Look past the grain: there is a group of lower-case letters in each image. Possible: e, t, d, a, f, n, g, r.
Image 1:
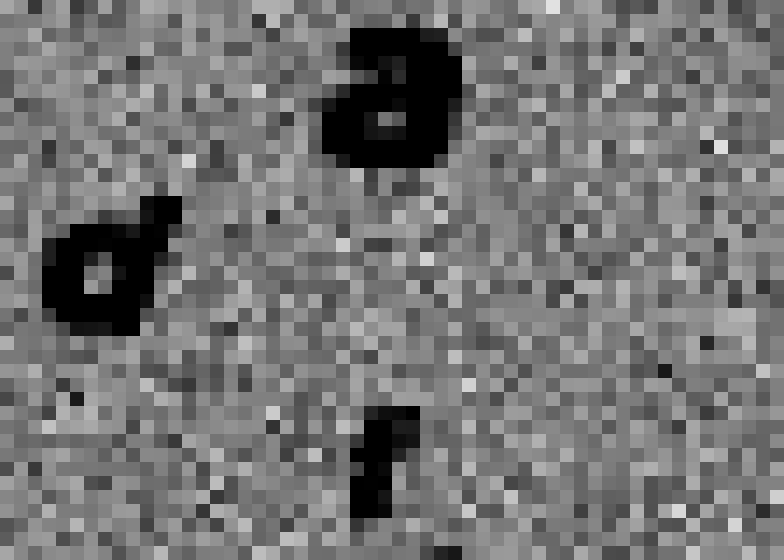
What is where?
top middle: a; middle left: d; bottom middle: f
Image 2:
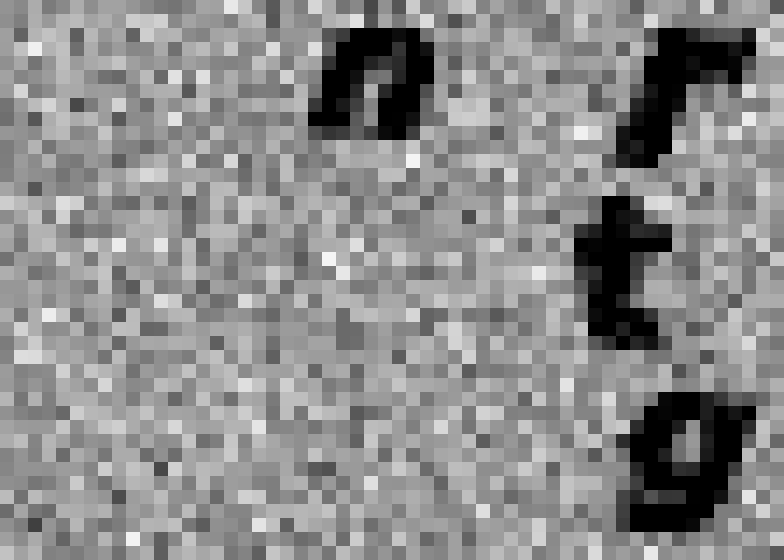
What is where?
top middle: n; top right: r; middle right: t; bottom right: g
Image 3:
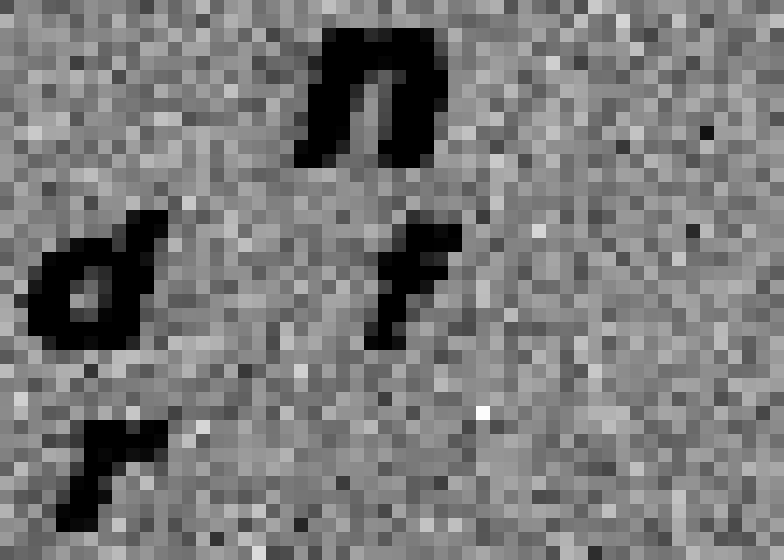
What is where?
top middle: n; middle left: d; centre: f; bottom left: r
